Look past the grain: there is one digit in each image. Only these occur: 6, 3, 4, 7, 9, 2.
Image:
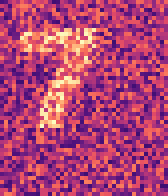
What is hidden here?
light 7
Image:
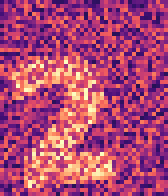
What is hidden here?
light 2
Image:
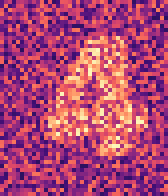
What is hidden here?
light 4
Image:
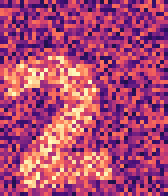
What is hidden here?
light 2
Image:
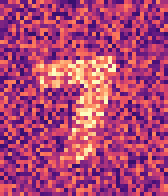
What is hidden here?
light 7
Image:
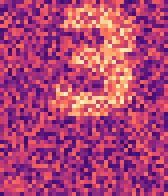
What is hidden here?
light 3
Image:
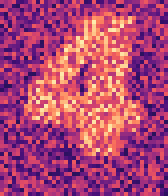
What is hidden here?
light 4
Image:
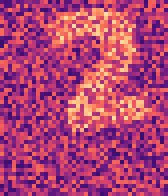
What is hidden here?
light 2
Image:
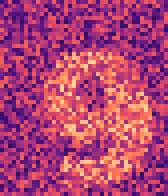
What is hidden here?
light 9
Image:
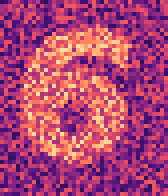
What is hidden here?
light 6
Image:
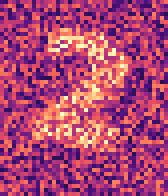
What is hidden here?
light 2
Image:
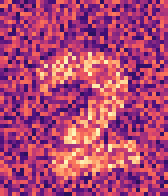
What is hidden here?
light 2
